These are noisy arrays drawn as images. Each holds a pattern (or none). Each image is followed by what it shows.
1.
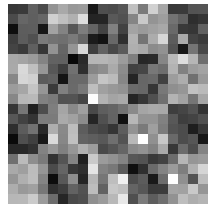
a checkerboard
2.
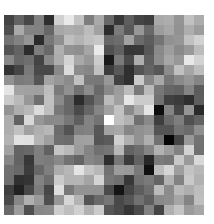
a checkerboard
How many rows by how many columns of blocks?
3 by 4
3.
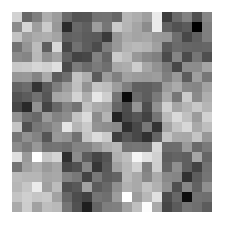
a checkerboard
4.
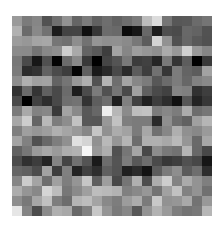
bands of rows
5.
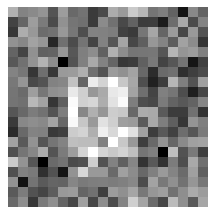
one block
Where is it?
centre
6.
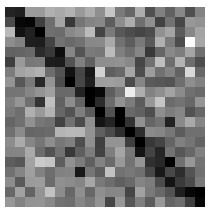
a diagonal band
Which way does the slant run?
top left to bottom right
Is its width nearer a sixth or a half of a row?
a sixth
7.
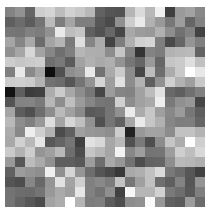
a checkerboard
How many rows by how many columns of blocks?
5 by 5
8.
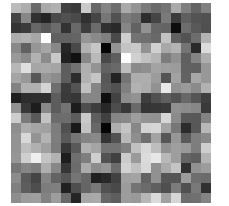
bands of rows crossing bands of columns
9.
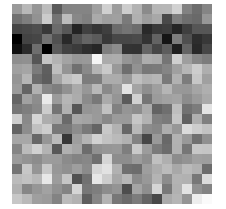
one band of rows
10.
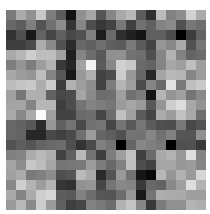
bands of rows crossing bands of columns
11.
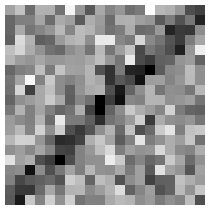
a diagonal band
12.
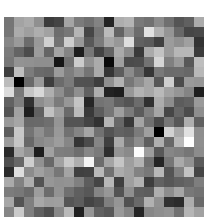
only noise
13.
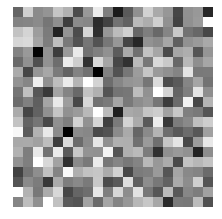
only noise
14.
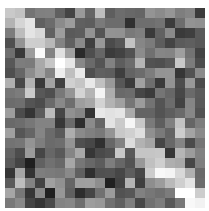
a diagonal band
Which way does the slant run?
top left to bottom right
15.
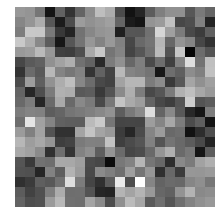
a checkerboard
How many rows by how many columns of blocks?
4 by 6
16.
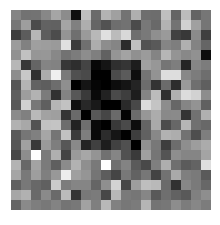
one block
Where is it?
centre
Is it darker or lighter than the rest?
darker
